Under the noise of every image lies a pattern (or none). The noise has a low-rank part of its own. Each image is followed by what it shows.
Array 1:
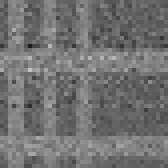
bands of rows crossing bands of columns
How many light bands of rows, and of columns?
2 and 3
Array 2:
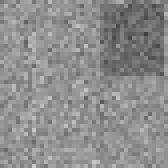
one block
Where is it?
top right
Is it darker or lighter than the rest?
darker
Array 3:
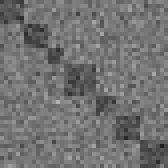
blocks along the diagonal
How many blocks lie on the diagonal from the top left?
7
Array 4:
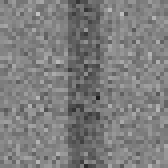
one band of columns
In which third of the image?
middle
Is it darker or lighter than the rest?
darker
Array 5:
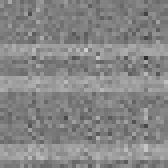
bands of rows
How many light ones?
3
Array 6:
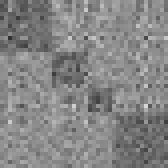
blocks along the diagonal
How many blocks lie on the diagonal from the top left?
4
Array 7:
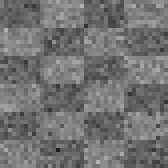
a checkerboard
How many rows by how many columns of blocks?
6 by 4
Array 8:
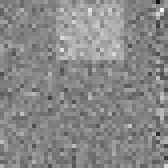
one block
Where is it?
top middle
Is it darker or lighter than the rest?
lighter
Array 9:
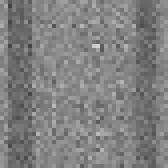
bands of columns
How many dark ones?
2
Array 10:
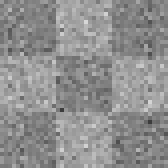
a checkerboard
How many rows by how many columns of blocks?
3 by 3
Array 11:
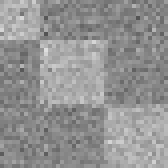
blocks along the diagonal
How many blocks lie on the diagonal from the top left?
3
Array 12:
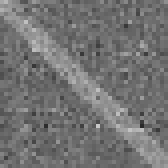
a diagonal band
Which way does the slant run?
top left to bottom right
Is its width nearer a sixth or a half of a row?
a sixth
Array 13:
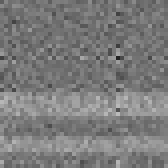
bands of rows
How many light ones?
2
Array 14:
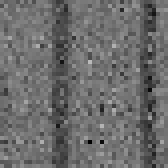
bands of columns
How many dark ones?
2
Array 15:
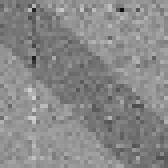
a diagonal band
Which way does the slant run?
top left to bottom right
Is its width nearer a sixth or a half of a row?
a half
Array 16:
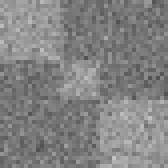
blocks along the diagonal
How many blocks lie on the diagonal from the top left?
3
